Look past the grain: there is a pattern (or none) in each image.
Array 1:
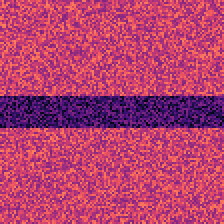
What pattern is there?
one band of rows
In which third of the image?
middle
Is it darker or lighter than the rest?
darker
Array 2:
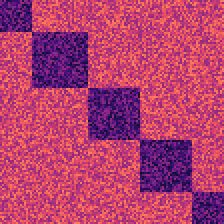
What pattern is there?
blocks along the diagonal
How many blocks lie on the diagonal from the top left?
5
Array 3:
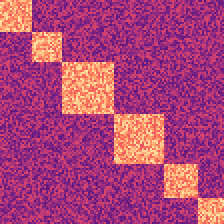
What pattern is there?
blocks along the diagonal
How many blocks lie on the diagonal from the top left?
6
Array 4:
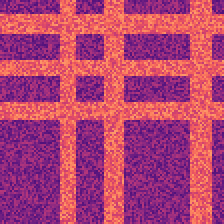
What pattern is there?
bands of rows crossing bands of columns
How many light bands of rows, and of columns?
3 and 3
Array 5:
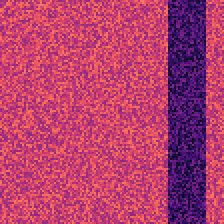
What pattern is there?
one band of columns
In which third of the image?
right
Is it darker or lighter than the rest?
darker
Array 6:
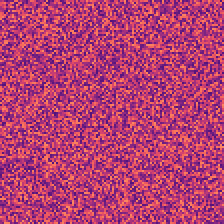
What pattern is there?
only noise
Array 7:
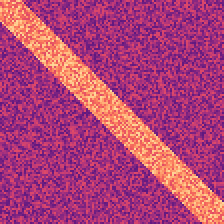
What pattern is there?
a diagonal band
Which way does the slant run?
top left to bottom right
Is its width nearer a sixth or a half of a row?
a sixth
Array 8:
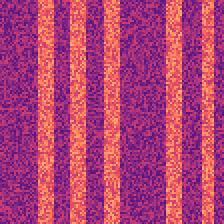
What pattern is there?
bands of columns
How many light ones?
5
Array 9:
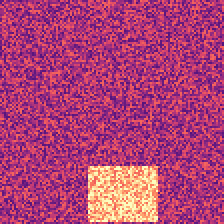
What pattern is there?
one block
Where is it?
bottom middle
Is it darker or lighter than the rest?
lighter
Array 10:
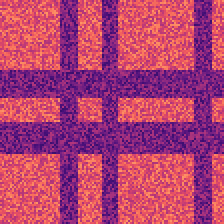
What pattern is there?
bands of rows crossing bands of columns
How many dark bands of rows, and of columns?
2 and 3
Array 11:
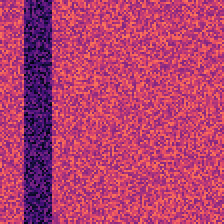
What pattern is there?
one band of columns
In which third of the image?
left
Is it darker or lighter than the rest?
darker
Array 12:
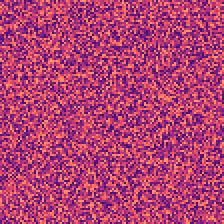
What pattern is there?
only noise
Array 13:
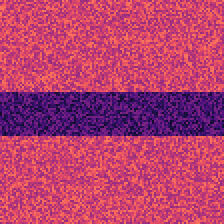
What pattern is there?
one band of rows
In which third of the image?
middle
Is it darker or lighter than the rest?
darker
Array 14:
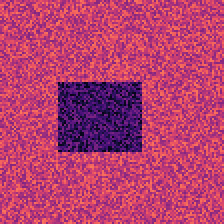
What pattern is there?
one block
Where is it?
centre
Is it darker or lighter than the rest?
darker
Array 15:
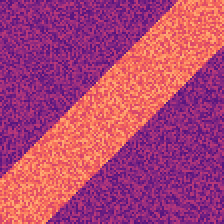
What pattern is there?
a diagonal band
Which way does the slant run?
bottom left to top right
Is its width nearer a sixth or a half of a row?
a half
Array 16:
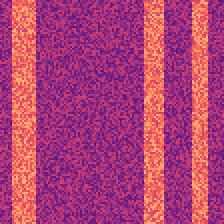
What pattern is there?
bands of columns
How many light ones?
3
